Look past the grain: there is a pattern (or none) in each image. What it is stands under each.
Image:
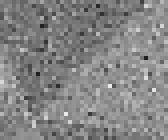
spokes from one point
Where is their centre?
bottom left
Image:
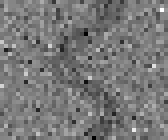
a wavy band
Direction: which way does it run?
top to bottom
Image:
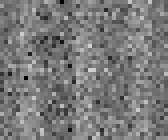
vertical stripes
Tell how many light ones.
3
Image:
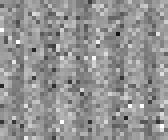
vertical stripes
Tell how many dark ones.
5
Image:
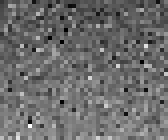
a smooth slope
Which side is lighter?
bottom
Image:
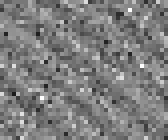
diagonal stripes
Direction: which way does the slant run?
top left to bottom right
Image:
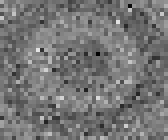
rings round one point
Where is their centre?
centre
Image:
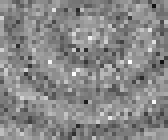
rings round one point
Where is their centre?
top middle
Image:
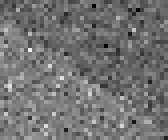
a sharp edge
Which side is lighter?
bottom left
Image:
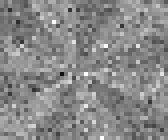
spokes from one point
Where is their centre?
centre
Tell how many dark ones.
6
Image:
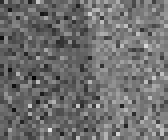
a sharp edge
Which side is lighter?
right
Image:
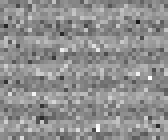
horizontal stripes
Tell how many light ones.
5
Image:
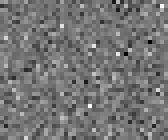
only noise
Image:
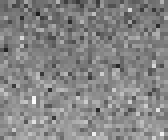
a smooth slope
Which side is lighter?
bottom
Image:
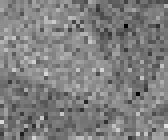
spokes from one point
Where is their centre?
bottom right
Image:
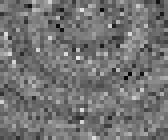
rings round one point
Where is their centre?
top middle
